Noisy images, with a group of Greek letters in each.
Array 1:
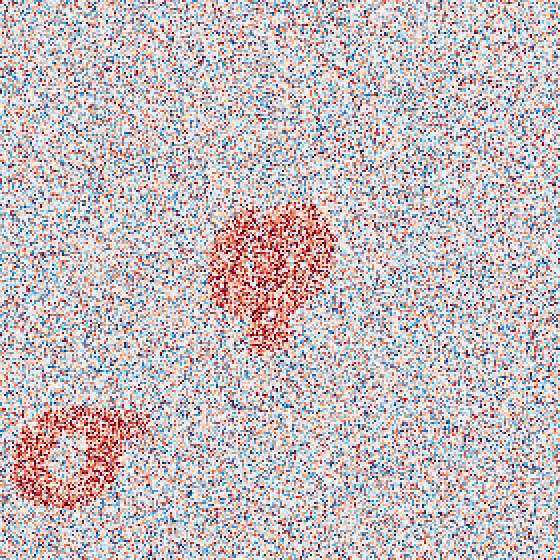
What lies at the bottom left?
sigma
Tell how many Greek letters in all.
2
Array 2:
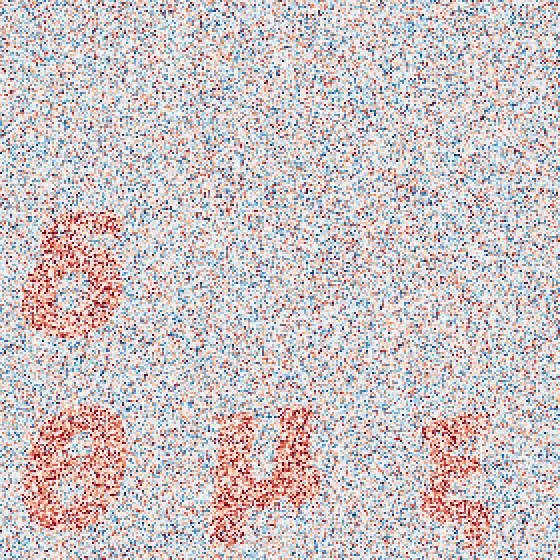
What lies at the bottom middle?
mu
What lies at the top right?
nothing
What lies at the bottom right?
xi
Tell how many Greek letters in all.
4
